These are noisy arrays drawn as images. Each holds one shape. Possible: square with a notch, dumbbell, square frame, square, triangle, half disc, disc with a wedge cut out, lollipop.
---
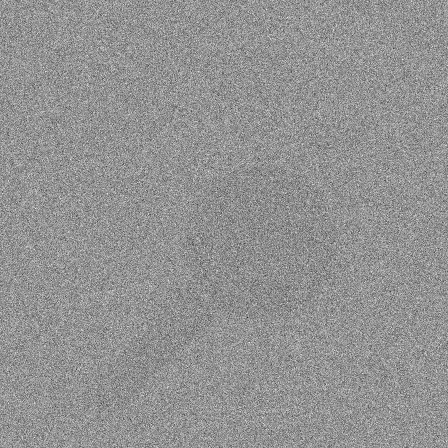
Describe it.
dark lollipop
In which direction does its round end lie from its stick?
up and right
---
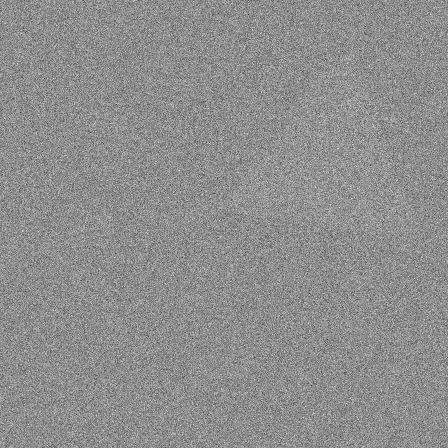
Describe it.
light triangle
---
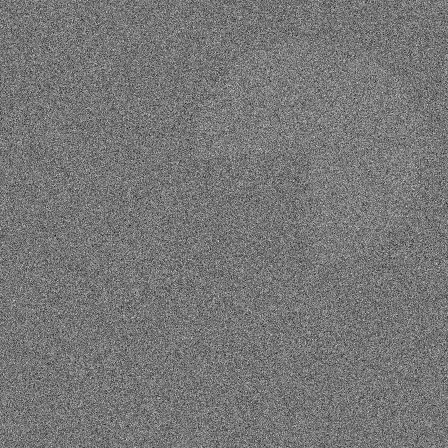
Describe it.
light disc with a wedge cut out
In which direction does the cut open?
down and left
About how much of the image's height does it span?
half
